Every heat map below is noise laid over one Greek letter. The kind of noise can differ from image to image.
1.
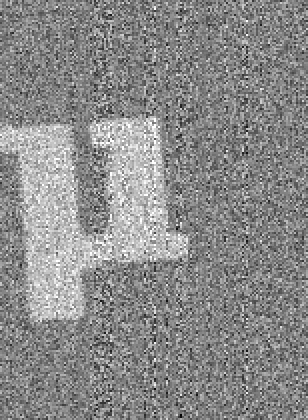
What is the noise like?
columns of uneven size
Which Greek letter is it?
mu
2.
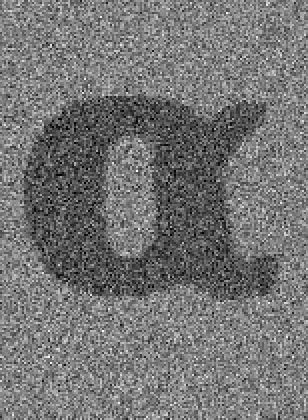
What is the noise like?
low rank plus noise
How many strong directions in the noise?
five to eight
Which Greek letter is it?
alpha
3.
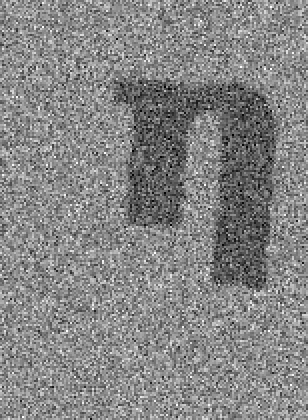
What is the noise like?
independent entries
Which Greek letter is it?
eta
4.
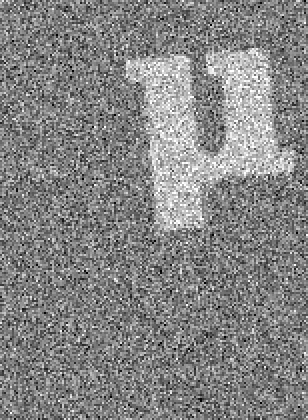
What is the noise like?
independent entries
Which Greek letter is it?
mu
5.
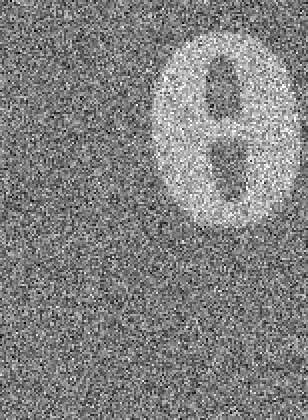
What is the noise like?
independent entries
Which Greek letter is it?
theta
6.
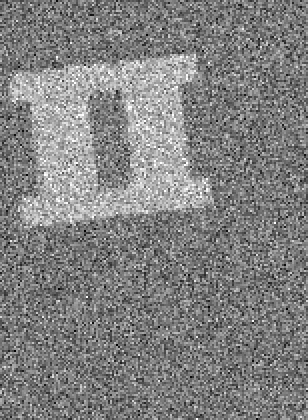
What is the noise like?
independent entries
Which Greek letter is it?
pi
